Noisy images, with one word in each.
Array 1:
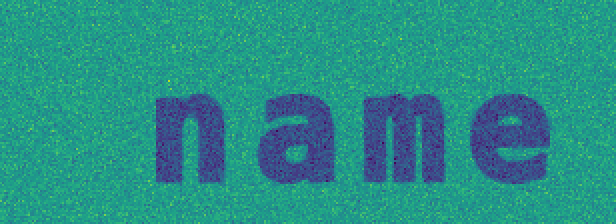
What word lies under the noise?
name
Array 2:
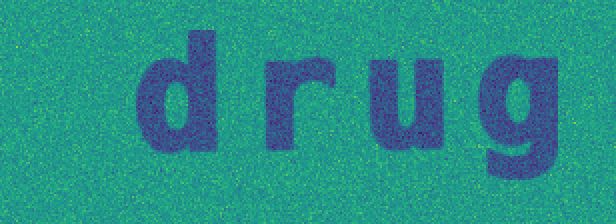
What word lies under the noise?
drug
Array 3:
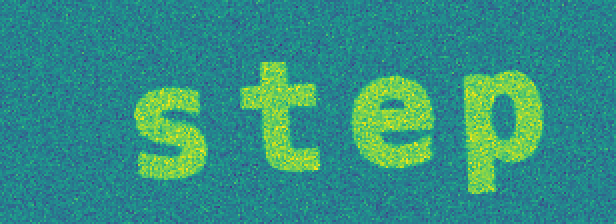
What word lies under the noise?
step
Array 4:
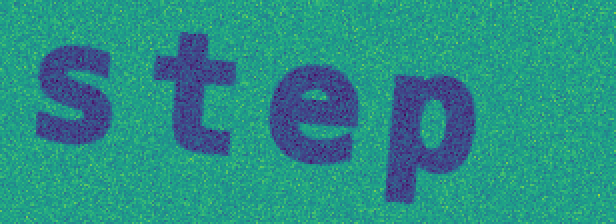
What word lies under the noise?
step
